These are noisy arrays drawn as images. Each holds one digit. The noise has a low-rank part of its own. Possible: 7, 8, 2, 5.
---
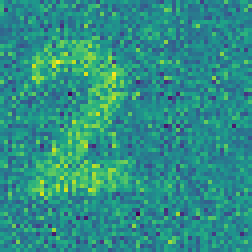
2
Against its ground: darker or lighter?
lighter
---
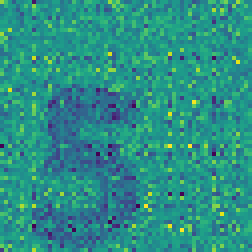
5
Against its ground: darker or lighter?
darker
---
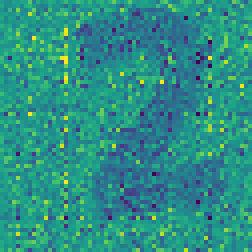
2
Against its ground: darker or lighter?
darker
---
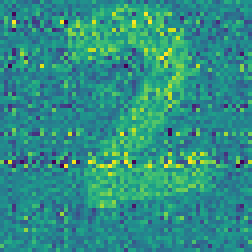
2
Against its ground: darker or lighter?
lighter
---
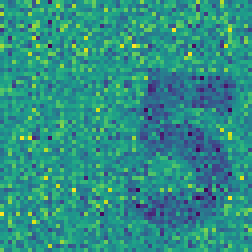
5
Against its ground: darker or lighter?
darker
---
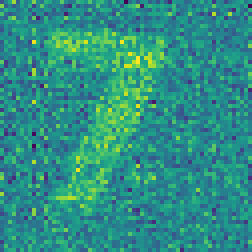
7
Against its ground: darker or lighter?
lighter
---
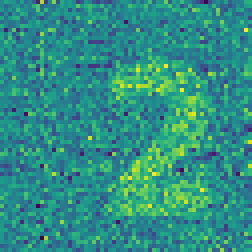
2
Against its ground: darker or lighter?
lighter
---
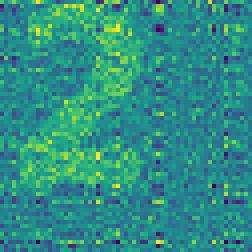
2
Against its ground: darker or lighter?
lighter
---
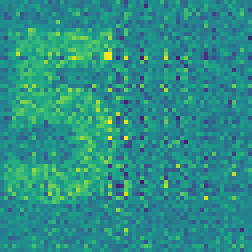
5
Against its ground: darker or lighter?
lighter
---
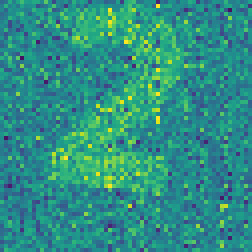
2
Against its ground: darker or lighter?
lighter
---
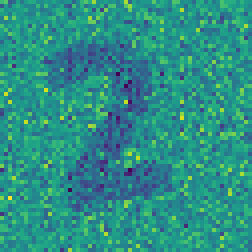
2
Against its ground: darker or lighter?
darker
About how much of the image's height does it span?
two thirds
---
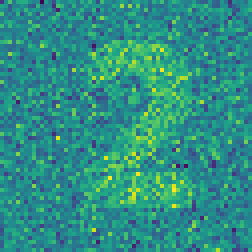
2
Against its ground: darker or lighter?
lighter
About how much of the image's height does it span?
two thirds
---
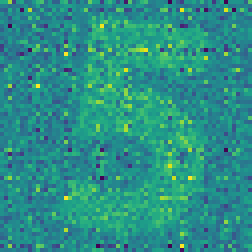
5
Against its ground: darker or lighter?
lighter
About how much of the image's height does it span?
nearly all
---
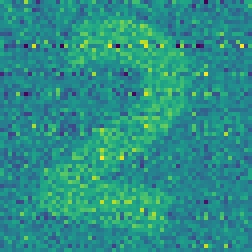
2
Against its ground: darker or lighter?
lighter
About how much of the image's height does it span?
nearly all
